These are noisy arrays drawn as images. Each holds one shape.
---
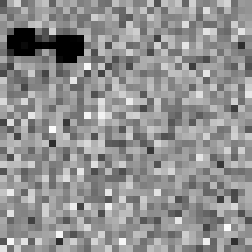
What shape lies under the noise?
dumbbell
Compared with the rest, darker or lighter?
darker
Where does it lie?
top left
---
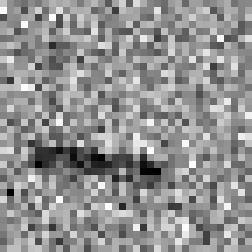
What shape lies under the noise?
bar
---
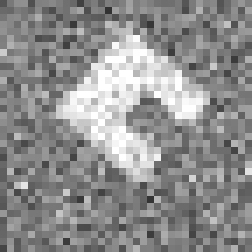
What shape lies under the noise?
square with a notch
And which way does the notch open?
down and right
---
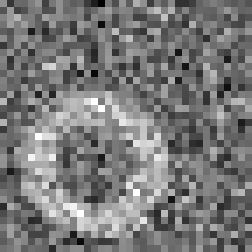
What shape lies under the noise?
ring
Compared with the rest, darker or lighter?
lighter
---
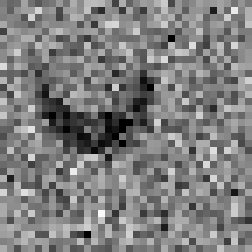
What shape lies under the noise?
crescent
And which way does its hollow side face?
up
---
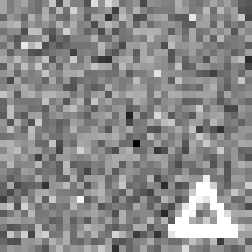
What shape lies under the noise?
triangle frame
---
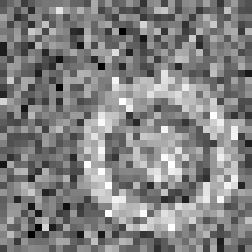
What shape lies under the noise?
bullseye
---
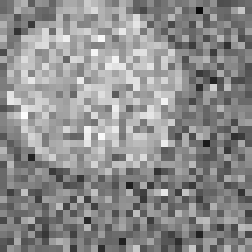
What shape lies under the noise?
disc
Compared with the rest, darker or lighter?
lighter
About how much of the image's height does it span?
two thirds
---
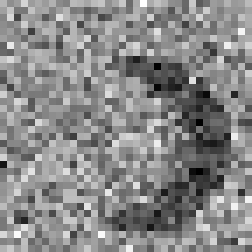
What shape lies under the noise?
crescent
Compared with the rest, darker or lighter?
darker
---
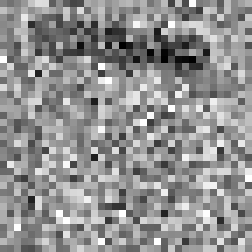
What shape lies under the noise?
bar
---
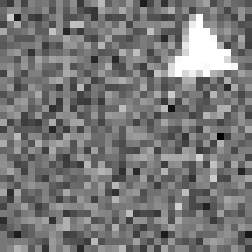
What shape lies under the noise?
triangle
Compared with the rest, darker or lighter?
lighter
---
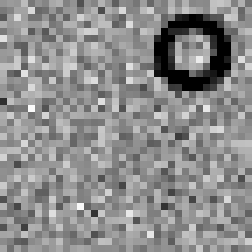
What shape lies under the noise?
ring
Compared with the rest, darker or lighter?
darker
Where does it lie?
top right
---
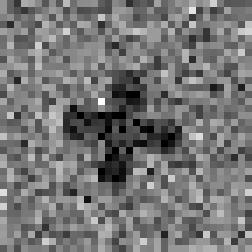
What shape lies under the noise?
cross
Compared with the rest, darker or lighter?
darker
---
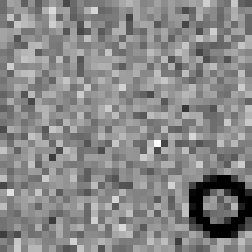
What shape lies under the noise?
ring
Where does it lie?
bottom right
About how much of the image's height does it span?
a quarter
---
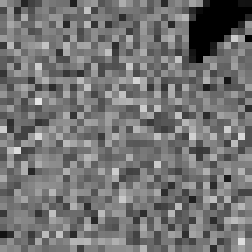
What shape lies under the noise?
half disc
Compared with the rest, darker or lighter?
darker
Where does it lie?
top right
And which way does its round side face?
up and left
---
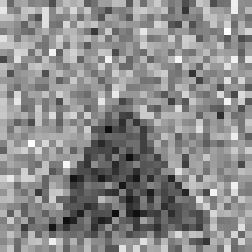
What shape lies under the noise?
triangle
